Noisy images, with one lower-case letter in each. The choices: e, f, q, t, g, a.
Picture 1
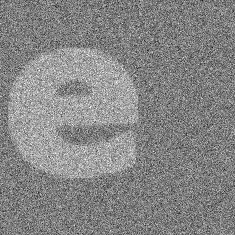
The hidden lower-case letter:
e
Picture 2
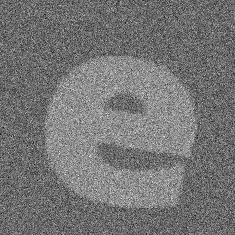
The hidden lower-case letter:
e
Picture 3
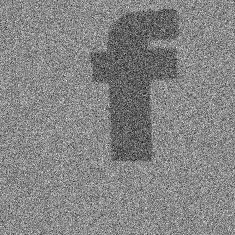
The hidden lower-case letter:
f
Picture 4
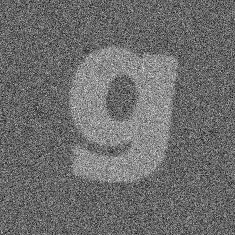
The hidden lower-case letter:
g
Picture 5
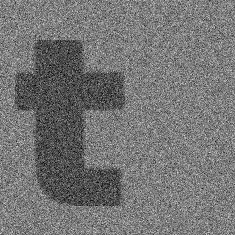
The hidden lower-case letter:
t
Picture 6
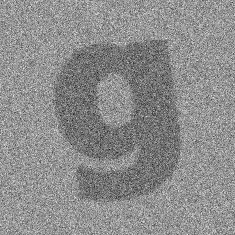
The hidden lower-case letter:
g
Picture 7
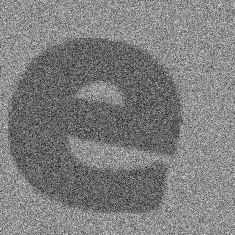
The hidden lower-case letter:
e
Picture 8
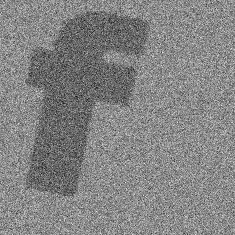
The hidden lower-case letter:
f
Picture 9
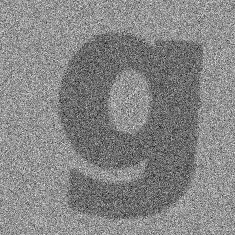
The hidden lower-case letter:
g
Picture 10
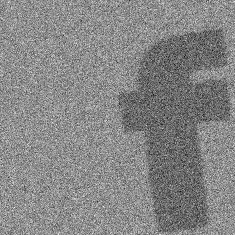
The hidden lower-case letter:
f
